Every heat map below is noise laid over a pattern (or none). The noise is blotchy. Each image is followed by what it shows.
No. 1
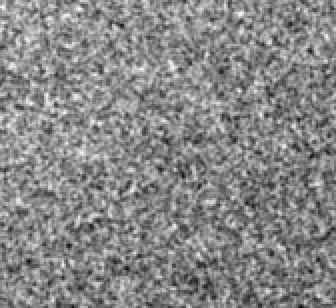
a smooth slope
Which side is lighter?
top left
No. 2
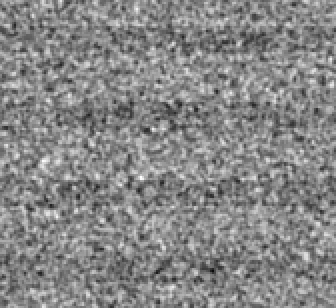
horizontal stripes
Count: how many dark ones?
4
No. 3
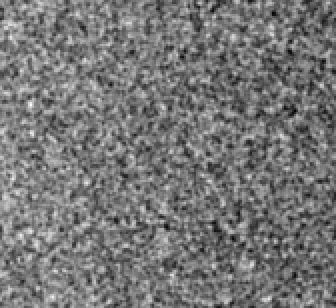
a smooth slope
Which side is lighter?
left
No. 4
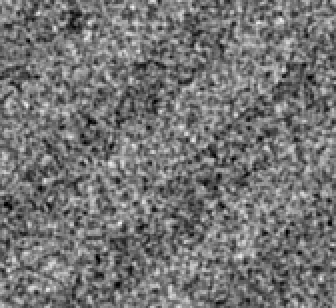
diagonal stripes
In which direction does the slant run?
bottom left to top right
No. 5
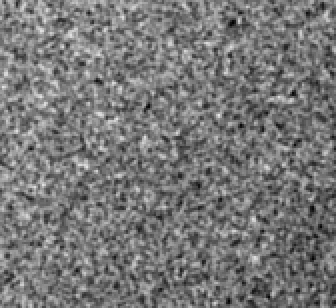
a smooth slope
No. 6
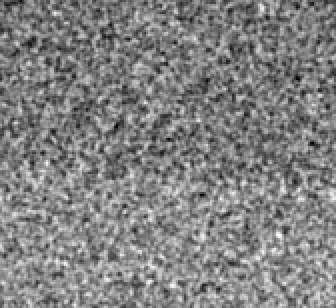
a sharp edge
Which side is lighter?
bottom
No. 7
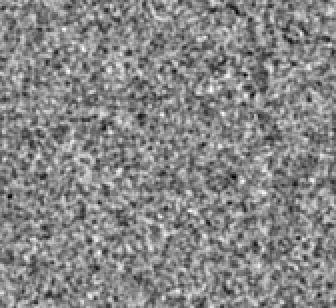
only noise
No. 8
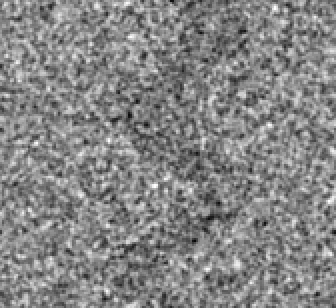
a wavy band
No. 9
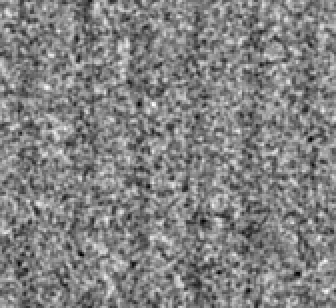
vertical stripes
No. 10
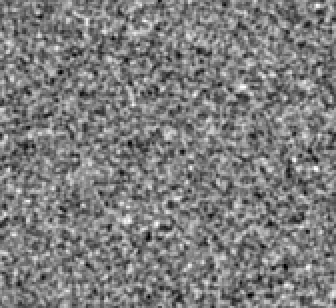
only noise
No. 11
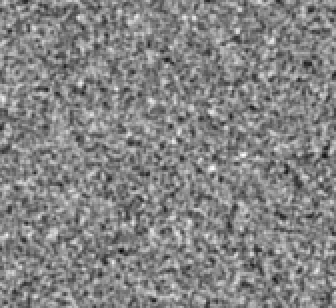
only noise
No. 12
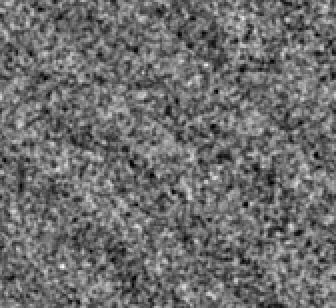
diagonal stripes
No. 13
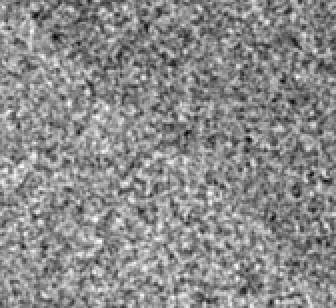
a sharp edge
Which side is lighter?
bottom left
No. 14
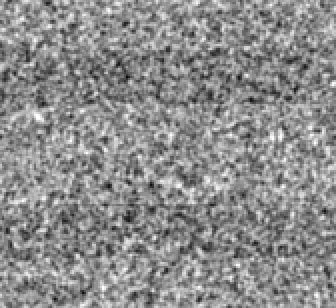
horizontal stripes
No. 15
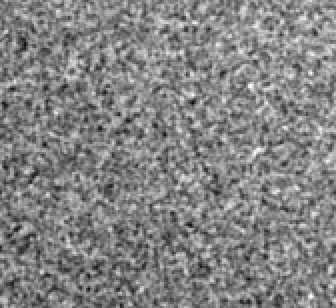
a smooth slope
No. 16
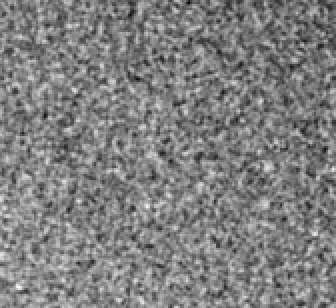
a smooth slope
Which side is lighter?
bottom left
